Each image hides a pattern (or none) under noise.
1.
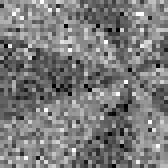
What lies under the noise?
spokes from one point
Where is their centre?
middle right
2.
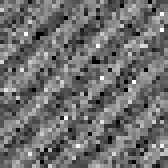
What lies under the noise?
diagonal stripes
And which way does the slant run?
bottom left to top right
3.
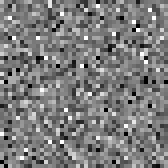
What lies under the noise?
only noise
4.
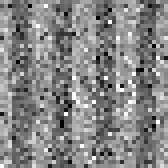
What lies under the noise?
vertical stripes
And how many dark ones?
4
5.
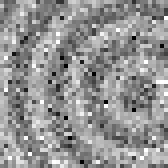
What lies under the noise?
rings round one point
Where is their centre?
middle right
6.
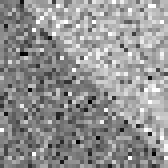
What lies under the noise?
a sharp edge
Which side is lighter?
top right
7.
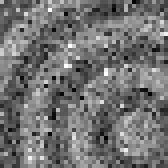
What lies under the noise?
rings round one point
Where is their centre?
bottom right
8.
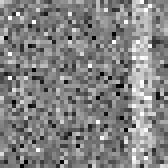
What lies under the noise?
one vertical stripe
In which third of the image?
right
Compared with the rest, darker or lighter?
lighter
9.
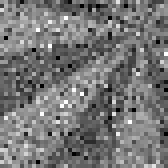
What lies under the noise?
spokes from one point
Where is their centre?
top right
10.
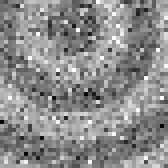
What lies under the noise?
rings round one point
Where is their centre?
top middle
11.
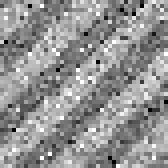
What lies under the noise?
diagonal stripes
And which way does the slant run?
bottom left to top right
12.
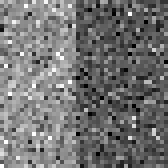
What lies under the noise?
a sharp edge
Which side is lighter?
left
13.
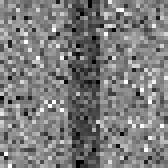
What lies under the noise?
one vertical stripe
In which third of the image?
middle
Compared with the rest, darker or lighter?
darker
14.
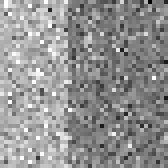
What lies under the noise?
a sharp edge
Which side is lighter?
left
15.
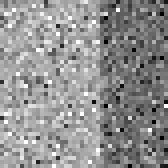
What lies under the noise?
a sharp edge
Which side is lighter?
left
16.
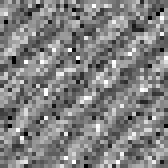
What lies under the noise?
diagonal stripes
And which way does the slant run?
bottom left to top right
